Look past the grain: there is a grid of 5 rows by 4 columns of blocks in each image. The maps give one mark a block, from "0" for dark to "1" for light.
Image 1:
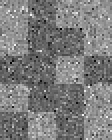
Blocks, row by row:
1 0 1 1
1 0 0 1
0 0 1 0
1 0 0 1
0 1 0 1
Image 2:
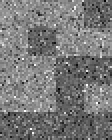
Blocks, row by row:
1 1 1 0
1 0 1 1
1 1 0 0
1 1 0 1
0 0 0 0
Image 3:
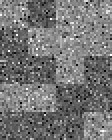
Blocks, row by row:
1 0 1 1
0 1 1 1
0 0 1 0
1 1 0 0
0 0 0 1
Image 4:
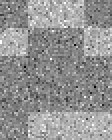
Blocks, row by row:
0 1 1 0
1 0 0 1
0 0 0 0
0 0 0 0
0 1 1 1
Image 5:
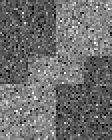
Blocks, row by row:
0 0 1 1
0 0 1 1
0 1 1 0
1 1 0 0
1 1 0 0
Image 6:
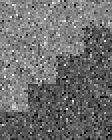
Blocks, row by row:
1 1 1 1
1 1 1 0
1 1 0 0
1 0 0 0
0 0 0 0
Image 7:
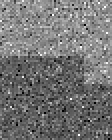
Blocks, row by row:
1 1 1 1
1 1 1 1
0 0 0 1
0 0 0 0
0 0 0 0
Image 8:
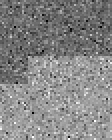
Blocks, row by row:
0 0 0 0
0 0 0 0
0 1 1 1
1 1 1 1
1 1 1 1
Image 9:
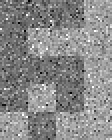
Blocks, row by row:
0 0 0 1
0 1 1 1
0 0 0 1
0 1 0 1
1 0 1 1
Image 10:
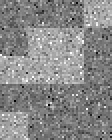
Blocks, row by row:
0 0 0 1
0 1 1 0
1 1 1 0
0 0 0 0
1 0 0 0
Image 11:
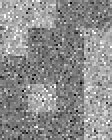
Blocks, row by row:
1 1 0 0
1 0 0 1
0 0 0 1
0 1 0 1
0 0 0 1
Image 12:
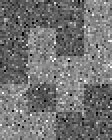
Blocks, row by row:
0 0 0 1
0 1 0 1
0 1 1 1
1 0 1 0
1 1 0 0
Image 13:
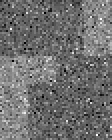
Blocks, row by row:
0 0 0 1
0 0 0 1
1 1 0 0
1 0 0 0
1 0 0 0
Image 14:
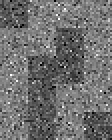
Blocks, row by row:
0 1 1 1
1 1 0 1
1 0 0 1
1 0 1 1
1 0 1 0
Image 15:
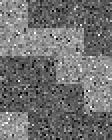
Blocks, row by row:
1 0 0 0
1 1 1 0
0 0 1 1
0 0 0 1
1 0 0 0
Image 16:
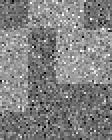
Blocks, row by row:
0 1 1 0
1 0 1 1
1 0 1 1
1 0 0 0
0 0 0 0
